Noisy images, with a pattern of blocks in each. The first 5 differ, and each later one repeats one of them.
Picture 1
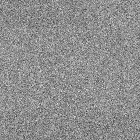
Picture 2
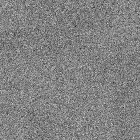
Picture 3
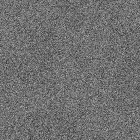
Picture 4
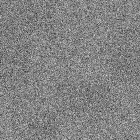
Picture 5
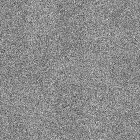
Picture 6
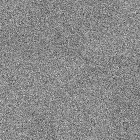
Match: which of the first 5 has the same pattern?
2
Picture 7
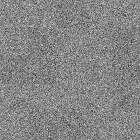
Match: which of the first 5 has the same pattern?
3
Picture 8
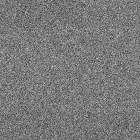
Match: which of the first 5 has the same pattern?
1
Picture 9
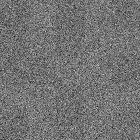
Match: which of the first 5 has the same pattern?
5
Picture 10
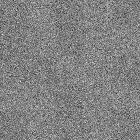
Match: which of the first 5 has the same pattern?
5
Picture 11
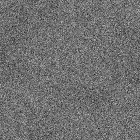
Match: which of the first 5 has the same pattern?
4
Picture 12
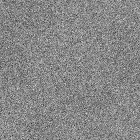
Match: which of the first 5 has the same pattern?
4
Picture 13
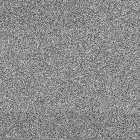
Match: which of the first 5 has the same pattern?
1
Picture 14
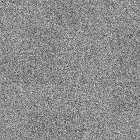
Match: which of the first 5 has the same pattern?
3
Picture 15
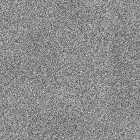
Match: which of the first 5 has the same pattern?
3
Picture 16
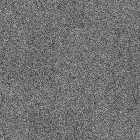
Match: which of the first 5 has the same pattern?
3
